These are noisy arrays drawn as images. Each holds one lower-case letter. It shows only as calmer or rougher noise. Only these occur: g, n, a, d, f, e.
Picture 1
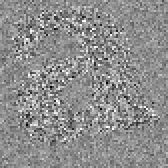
a
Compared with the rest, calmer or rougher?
rougher
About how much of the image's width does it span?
nearly all
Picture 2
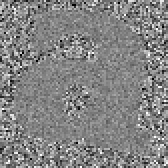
a
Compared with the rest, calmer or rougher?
calmer
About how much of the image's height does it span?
nearly all
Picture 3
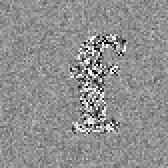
f
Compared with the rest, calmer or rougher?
rougher
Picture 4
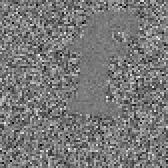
f
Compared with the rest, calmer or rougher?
calmer
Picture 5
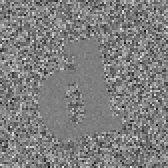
d
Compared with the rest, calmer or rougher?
calmer
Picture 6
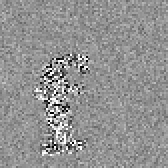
f
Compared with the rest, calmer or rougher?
rougher
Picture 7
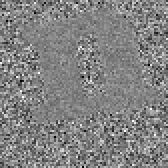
n
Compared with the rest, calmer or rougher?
calmer
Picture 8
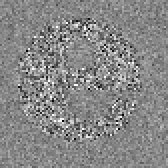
e
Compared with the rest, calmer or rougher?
rougher
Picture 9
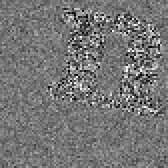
n
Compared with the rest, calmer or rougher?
rougher
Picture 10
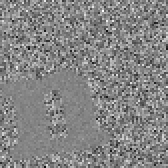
n
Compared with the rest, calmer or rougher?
calmer
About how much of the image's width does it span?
two thirds
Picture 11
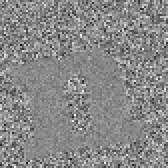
n
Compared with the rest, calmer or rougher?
calmer
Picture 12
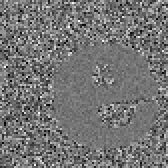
e
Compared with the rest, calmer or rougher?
calmer
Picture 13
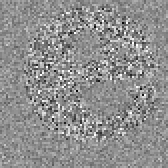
e
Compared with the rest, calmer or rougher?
rougher
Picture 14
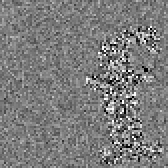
f
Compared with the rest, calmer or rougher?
rougher
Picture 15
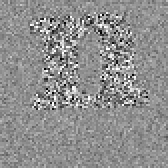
n
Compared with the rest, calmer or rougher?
rougher
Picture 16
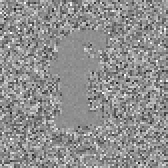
f
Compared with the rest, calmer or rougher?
calmer
